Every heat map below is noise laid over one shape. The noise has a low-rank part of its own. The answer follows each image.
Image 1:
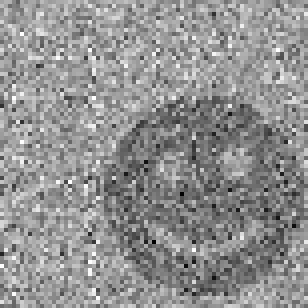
smiling face
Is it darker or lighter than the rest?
darker
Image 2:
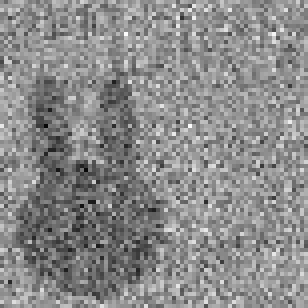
rabbit's head
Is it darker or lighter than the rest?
darker
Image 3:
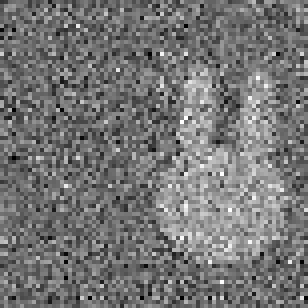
rabbit's head
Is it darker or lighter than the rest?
lighter
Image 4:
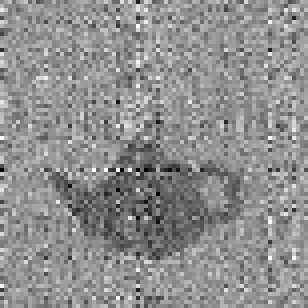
teapot
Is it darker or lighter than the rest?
darker
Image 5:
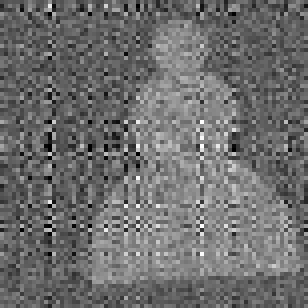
chess pawn
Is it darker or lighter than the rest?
lighter
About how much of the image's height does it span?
nearly all
